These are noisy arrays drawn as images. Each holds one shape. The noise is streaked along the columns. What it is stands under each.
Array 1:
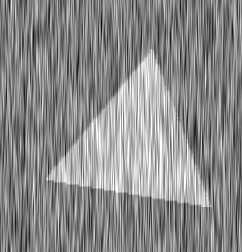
triangle
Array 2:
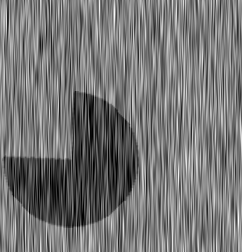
disc with a wedge cut out
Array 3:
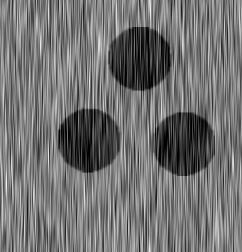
three dots
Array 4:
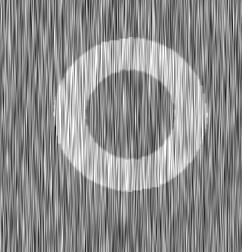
ring
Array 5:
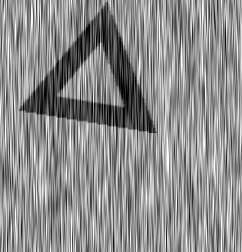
triangle frame
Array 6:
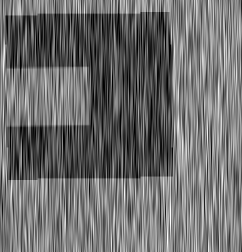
square with a notch
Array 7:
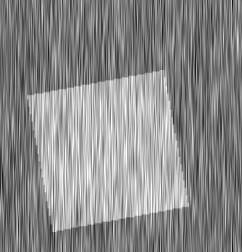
square
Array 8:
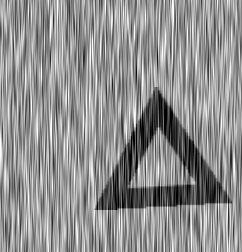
triangle frame
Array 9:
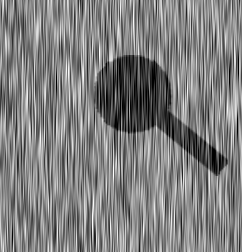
lollipop
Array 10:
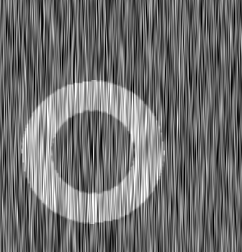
ring
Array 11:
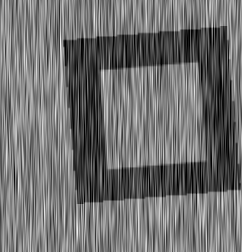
square frame
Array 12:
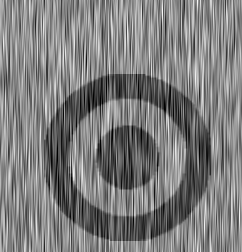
bullseye
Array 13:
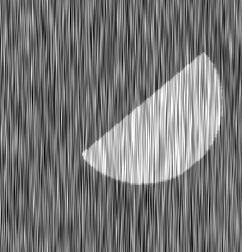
half disc
